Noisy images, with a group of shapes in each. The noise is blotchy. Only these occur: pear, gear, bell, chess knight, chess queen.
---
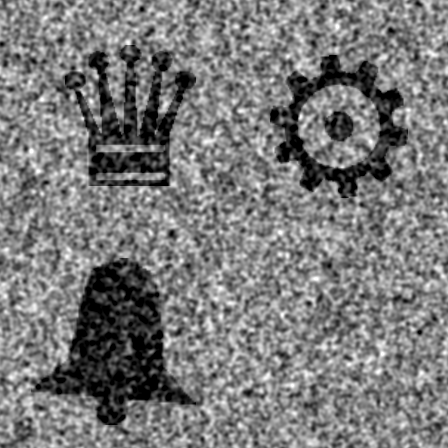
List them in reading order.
top left: chess queen; top right: gear; bottom left: bell
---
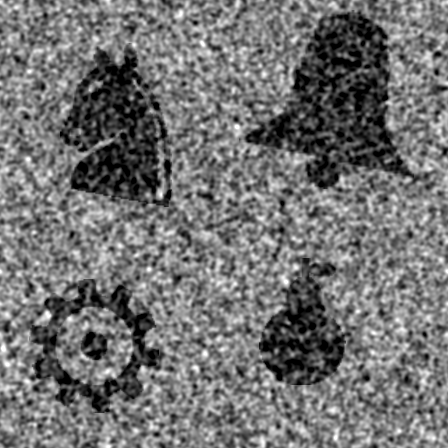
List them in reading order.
top left: chess knight; top right: bell; bottom left: gear; bottom right: pear
